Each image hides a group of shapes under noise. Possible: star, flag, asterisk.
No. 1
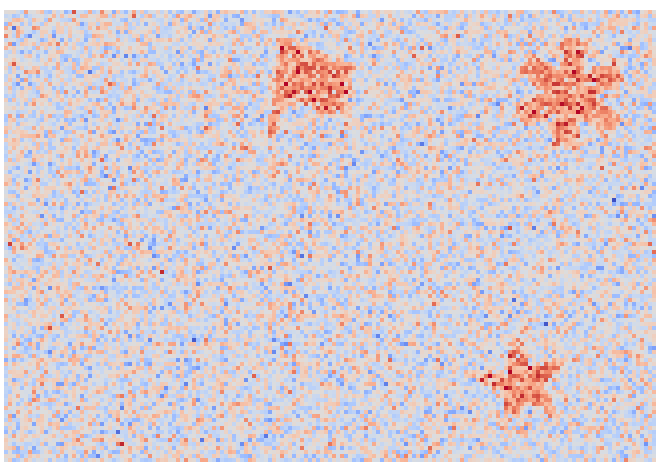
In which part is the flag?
top middle
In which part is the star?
bottom right
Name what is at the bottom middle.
nothing
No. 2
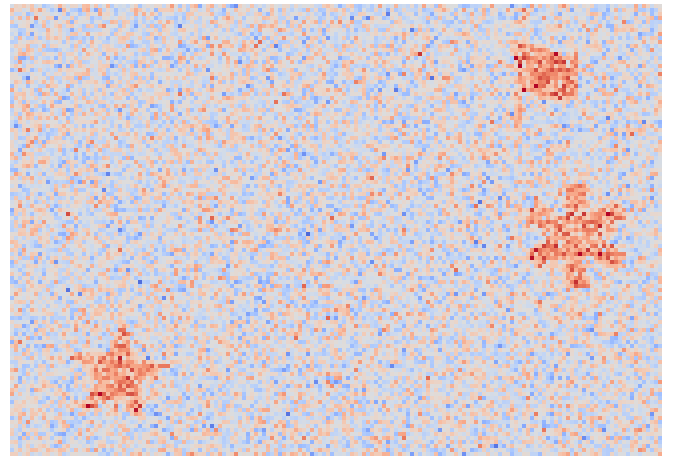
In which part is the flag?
top right
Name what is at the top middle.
nothing
